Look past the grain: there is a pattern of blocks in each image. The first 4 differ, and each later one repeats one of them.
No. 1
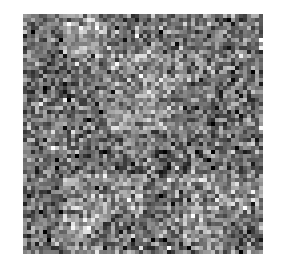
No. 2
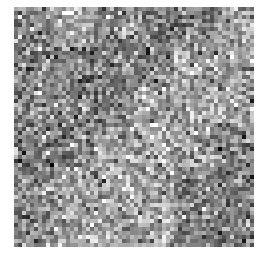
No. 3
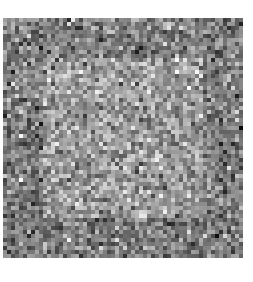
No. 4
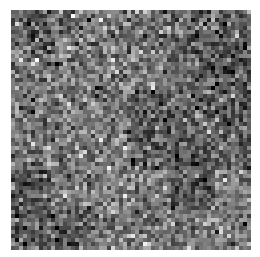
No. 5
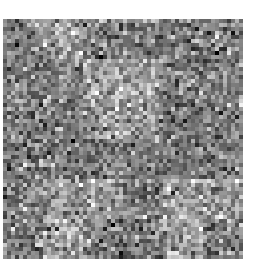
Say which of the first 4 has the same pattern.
1
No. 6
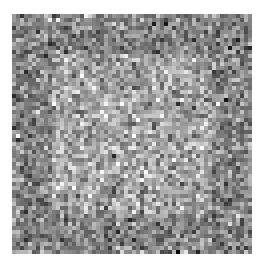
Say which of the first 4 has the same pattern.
3
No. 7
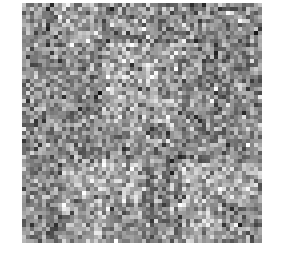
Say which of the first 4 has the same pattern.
1
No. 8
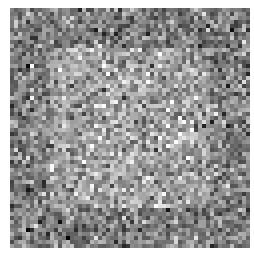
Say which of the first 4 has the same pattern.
3
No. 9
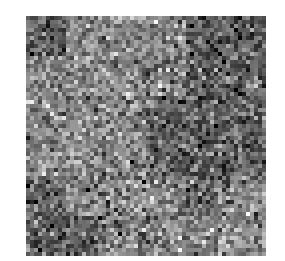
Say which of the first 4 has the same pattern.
4
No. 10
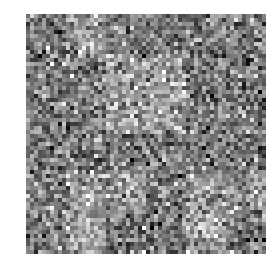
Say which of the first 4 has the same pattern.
1
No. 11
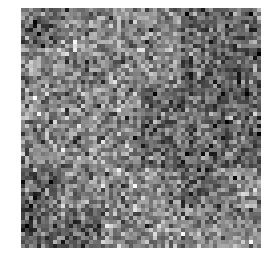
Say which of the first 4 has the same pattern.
4
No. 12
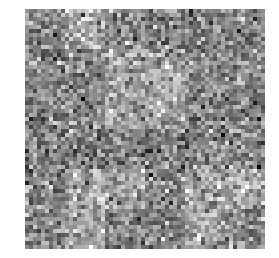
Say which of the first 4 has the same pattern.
1
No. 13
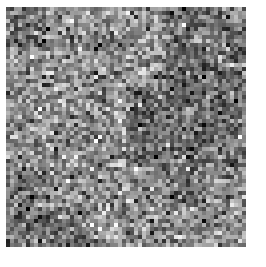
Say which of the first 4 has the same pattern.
4
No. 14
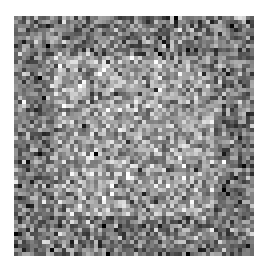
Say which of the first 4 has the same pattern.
3
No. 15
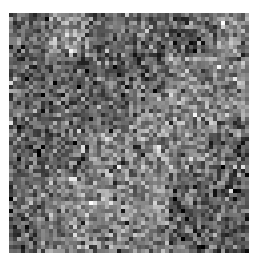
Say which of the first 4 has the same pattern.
2
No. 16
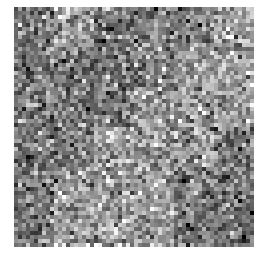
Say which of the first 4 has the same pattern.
2
